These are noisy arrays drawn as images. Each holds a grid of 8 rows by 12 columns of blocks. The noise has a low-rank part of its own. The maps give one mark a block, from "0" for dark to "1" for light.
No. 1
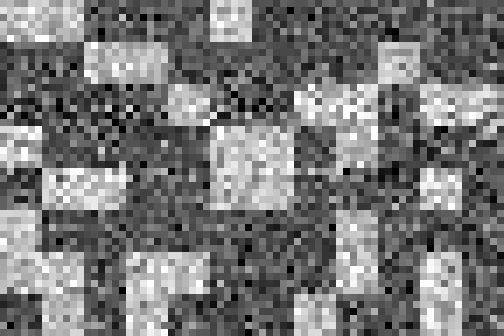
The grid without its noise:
1 1 0 0 0 1 0 0 0 0 0 0
0 0 1 1 0 0 0 0 0 1 0 0
0 0 0 0 1 0 0 1 1 0 1 1
1 0 0 0 0 1 1 0 1 0 0 0
0 1 1 0 0 1 1 0 0 0 1 0
1 0 0 0 0 0 0 0 1 0 0 0
1 1 0 1 1 0 0 0 1 0 1 0
0 1 0 1 0 0 0 1 0 0 1 0
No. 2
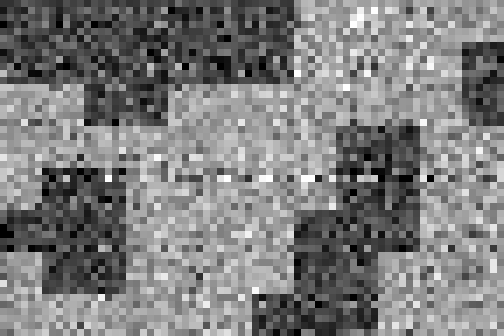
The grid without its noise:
0 0 0 0 0 0 0 1 1 1 1 1
0 0 0 0 0 0 0 1 1 1 1 0
1 1 0 0 1 1 1 1 1 1 1 0
1 1 1 1 1 1 1 1 0 0 1 1
1 0 0 1 1 1 1 1 0 0 1 1
0 0 0 1 1 1 1 0 0 0 1 1
1 0 0 1 1 1 1 0 0 1 1 1
1 1 1 1 1 1 0 0 0 1 1 1
